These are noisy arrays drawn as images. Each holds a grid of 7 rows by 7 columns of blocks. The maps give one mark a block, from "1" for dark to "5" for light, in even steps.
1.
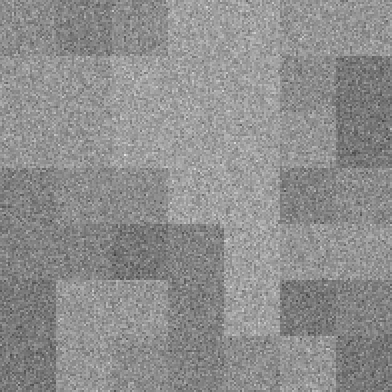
3 2 3 5 5 4 4
4 4 5 5 5 3 1
4 4 5 5 5 4 1
2 3 3 5 5 2 3
2 2 1 2 5 4 4
1 4 4 2 5 1 2
1 4 3 2 3 4 1
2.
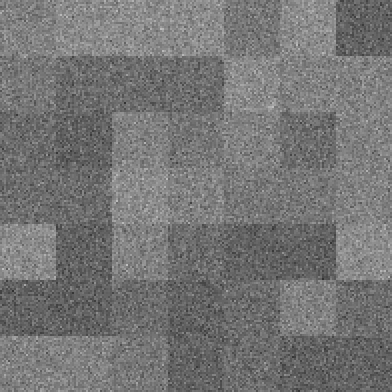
4 5 5 5 3 5 1
3 2 2 2 5 4 4
2 1 4 3 4 2 4
2 2 5 4 3 3 4
5 1 4 2 1 1 5
1 1 2 1 2 4 2
4 4 3 1 2 1 1
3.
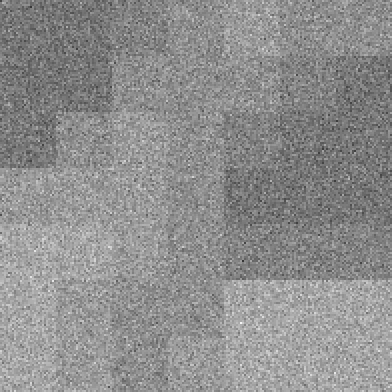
1 1 2 3 4 3 3
1 1 3 3 3 2 1
1 3 4 3 2 1 1
4 4 4 3 1 1 1
5 5 4 3 2 2 2
5 4 3 3 5 5 5
5 4 3 4 5 5 5
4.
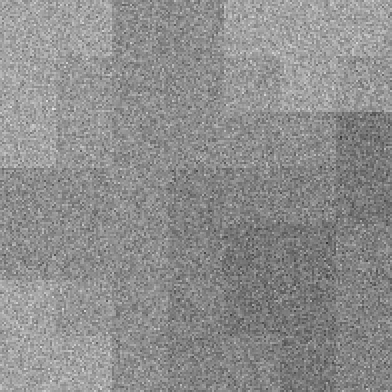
5 5 3 3 5 5 5
5 4 3 3 4 5 4
5 4 3 3 3 3 1
3 3 3 2 2 2 1
3 3 3 2 1 1 2
5 4 3 2 1 1 2
5 5 3 2 2 1 2
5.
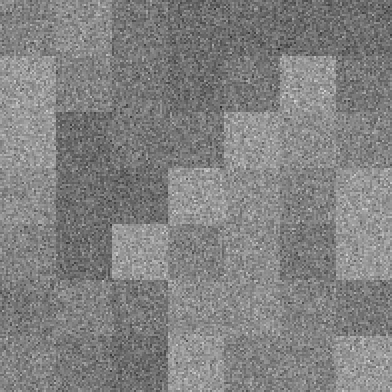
3 4 2 1 1 1 1
5 3 2 1 2 5 2
5 1 2 2 5 4 3
4 1 1 5 4 3 5
3 1 5 3 4 2 5
2 3 2 4 4 3 2
3 2 1 5 3 3 5
